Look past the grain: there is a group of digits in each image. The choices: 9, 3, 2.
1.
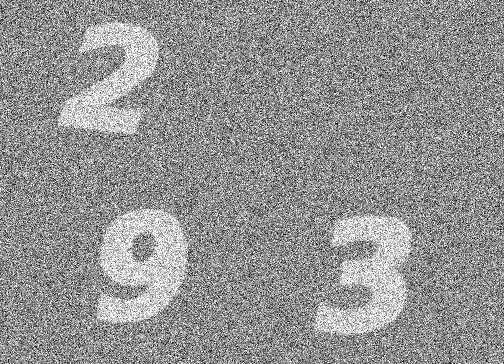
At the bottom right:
3
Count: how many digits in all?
3
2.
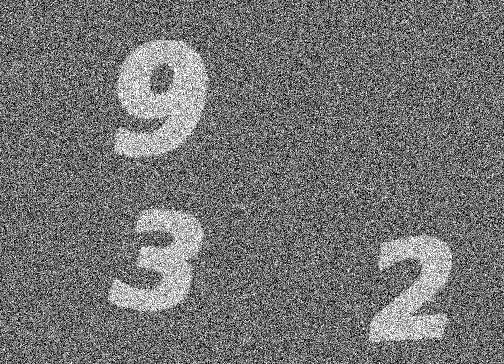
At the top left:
9
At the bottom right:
2
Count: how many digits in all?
3
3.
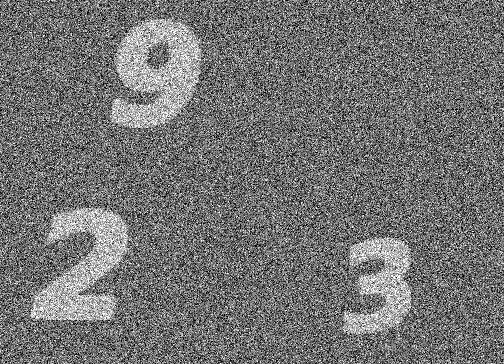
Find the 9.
top left
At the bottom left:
2
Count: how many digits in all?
3
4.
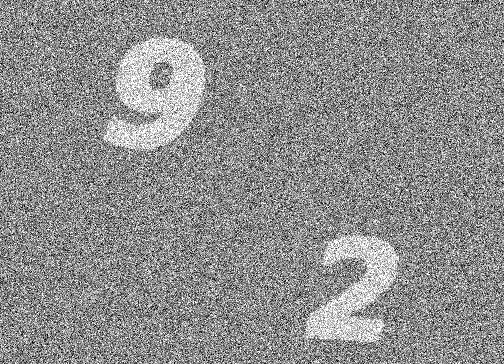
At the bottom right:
2
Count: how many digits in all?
2
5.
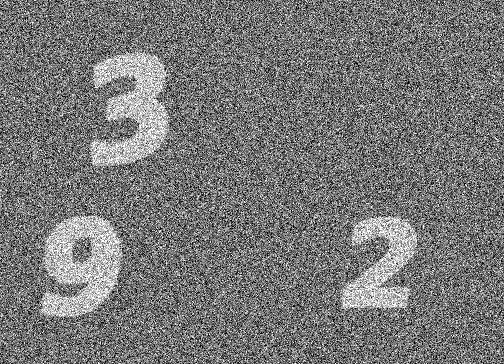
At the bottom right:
2
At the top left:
3
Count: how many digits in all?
3
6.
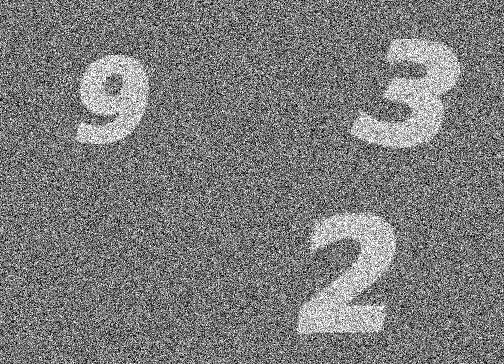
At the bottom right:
2
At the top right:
3
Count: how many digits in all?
3
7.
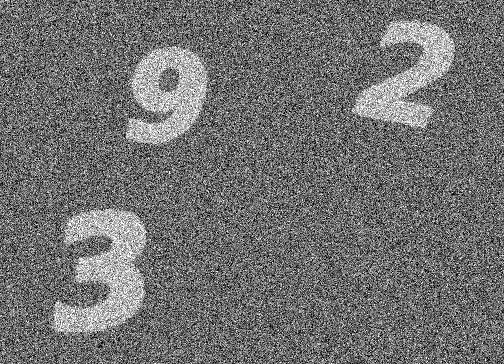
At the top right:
2
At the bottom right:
nothing
